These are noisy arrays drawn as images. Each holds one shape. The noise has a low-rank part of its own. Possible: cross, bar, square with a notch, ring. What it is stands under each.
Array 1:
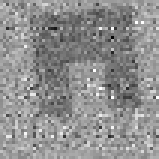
dark square with a notch
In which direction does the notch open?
down
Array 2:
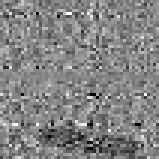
dark bar
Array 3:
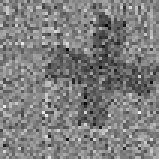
dark cross
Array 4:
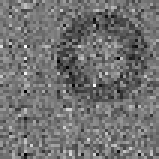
dark ring
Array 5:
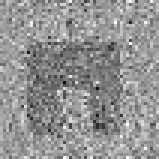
dark square with a notch
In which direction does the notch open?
down
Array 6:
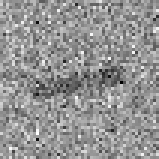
dark bar
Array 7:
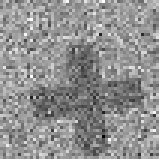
dark cross
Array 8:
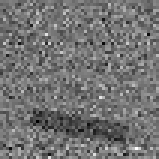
dark bar
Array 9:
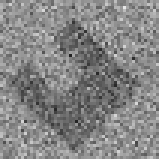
dark square with a notch
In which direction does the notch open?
up and left
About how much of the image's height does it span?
nearly all
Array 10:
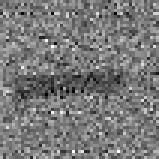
dark bar
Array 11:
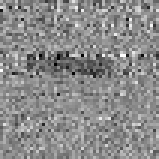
dark bar
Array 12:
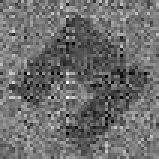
dark square with a notch
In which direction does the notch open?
down and left
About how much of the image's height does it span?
nearly all
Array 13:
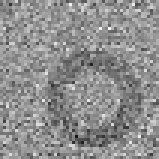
dark ring
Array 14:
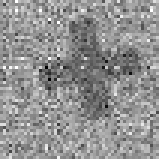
dark cross
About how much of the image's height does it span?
two thirds
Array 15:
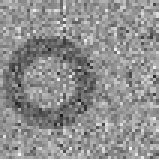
dark ring
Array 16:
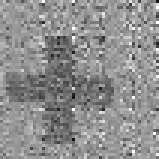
dark cross
